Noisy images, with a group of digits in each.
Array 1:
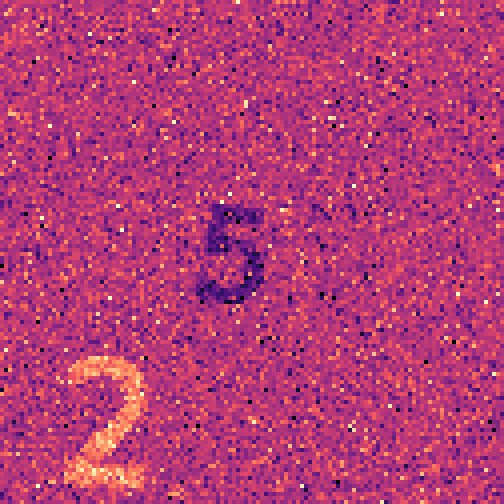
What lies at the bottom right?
nothing
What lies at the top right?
nothing
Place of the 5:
centre
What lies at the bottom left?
2
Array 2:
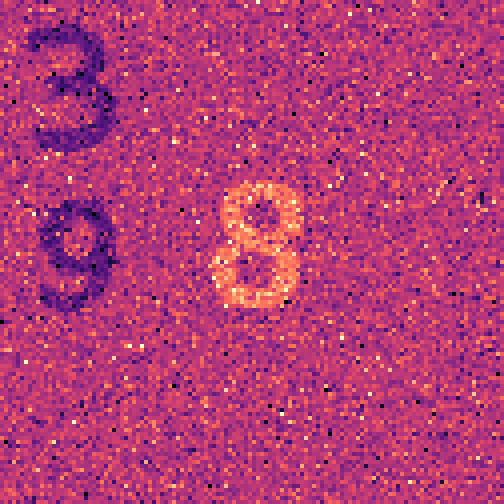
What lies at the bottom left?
nothing
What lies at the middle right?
nothing
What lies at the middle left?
9
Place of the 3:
top left
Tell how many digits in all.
3
